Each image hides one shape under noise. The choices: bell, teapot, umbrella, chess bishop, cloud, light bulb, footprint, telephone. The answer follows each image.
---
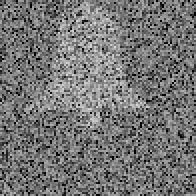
bell
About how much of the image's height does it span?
two thirds
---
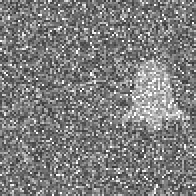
bell
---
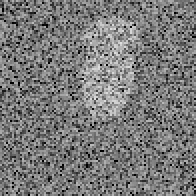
footprint
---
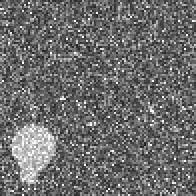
light bulb
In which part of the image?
bottom left
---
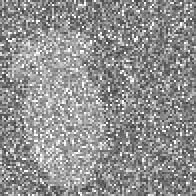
footprint
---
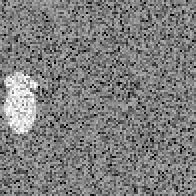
footprint
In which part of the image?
middle left
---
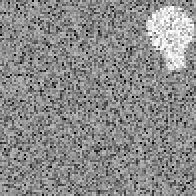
light bulb
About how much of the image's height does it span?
a third
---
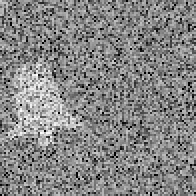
bell
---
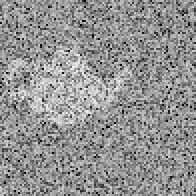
teapot
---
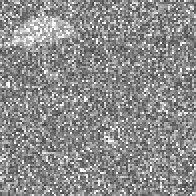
umbrella
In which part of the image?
top left
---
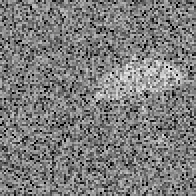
umbrella
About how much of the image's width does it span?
half
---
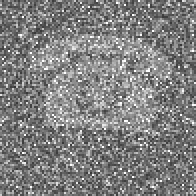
telephone
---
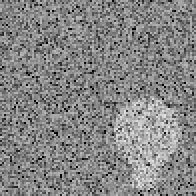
light bulb
